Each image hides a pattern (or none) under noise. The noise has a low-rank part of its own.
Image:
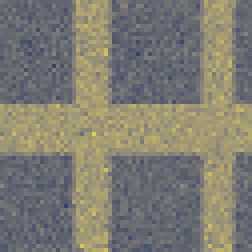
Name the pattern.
bands of rows crossing bands of columns
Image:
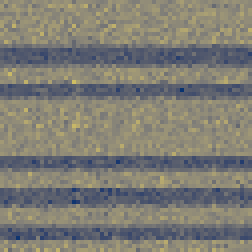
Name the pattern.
bands of rows
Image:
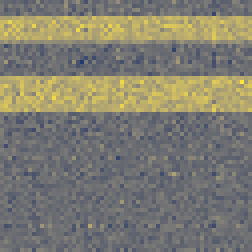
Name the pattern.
bands of rows
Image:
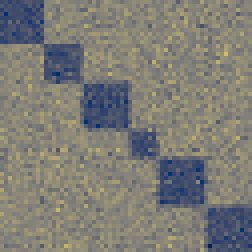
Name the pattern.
blocks along the diagonal
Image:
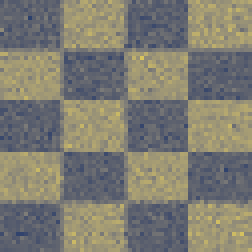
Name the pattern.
a checkerboard
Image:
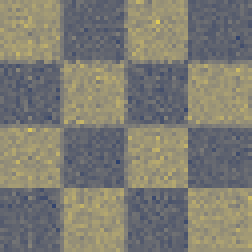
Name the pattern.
a checkerboard
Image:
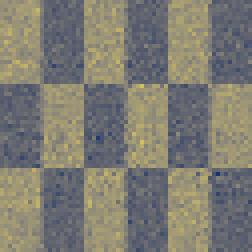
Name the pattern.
a checkerboard
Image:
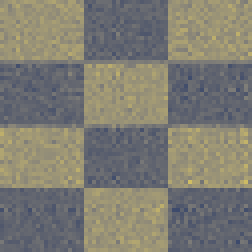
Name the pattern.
a checkerboard
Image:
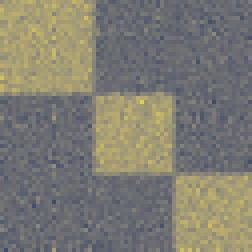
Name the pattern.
blocks along the diagonal
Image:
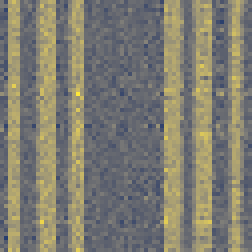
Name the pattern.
bands of columns
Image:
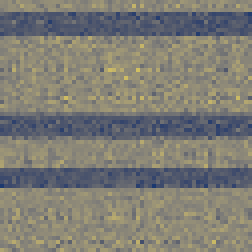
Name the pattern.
bands of rows
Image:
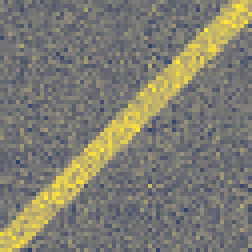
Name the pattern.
a diagonal band
